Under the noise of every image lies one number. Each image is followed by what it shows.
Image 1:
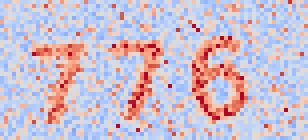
776
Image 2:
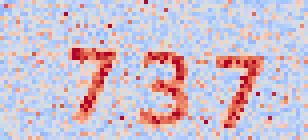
737
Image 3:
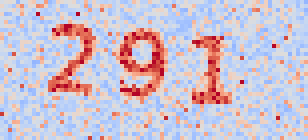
291
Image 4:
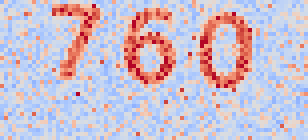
760
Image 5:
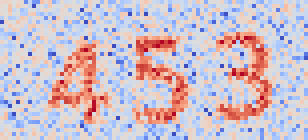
453
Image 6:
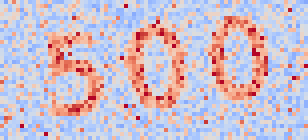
500
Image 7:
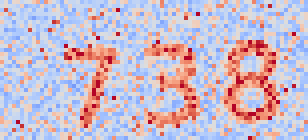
738
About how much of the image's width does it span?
two thirds
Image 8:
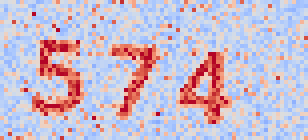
574
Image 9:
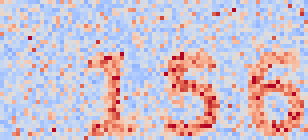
156
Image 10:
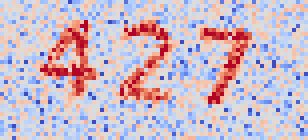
427
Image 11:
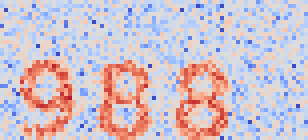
988
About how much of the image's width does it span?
two thirds
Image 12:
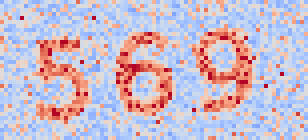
569
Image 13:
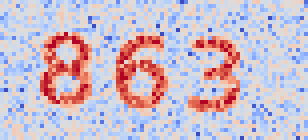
863
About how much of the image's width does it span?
two thirds
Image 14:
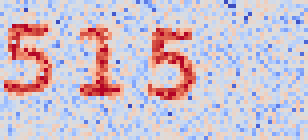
515
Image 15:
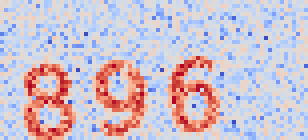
896
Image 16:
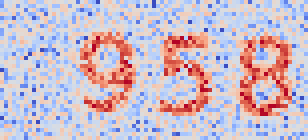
958
